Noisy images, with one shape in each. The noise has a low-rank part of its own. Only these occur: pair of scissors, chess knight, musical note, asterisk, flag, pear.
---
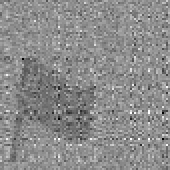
dark flag
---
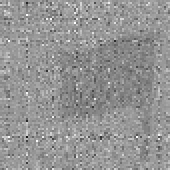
dark flag
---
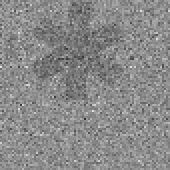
dark asterisk
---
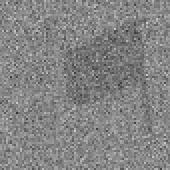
dark flag
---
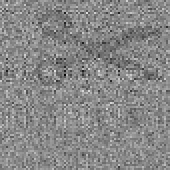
dark pair of scissors
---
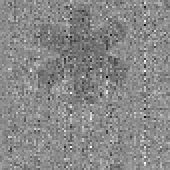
dark asterisk
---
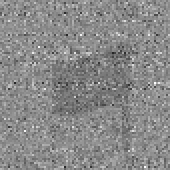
dark flag
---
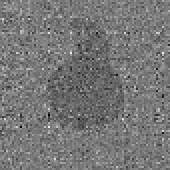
dark pear
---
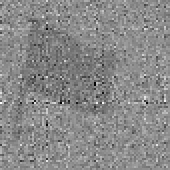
dark flag
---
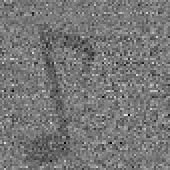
dark musical note
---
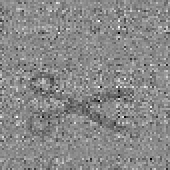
dark pair of scissors
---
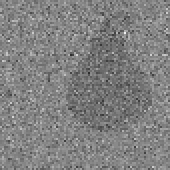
dark pear
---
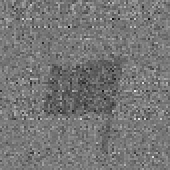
dark flag
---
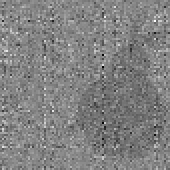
dark pear
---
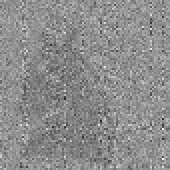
dark chess knight
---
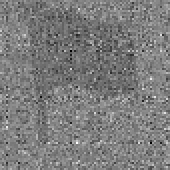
dark flag
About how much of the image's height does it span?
nearly all
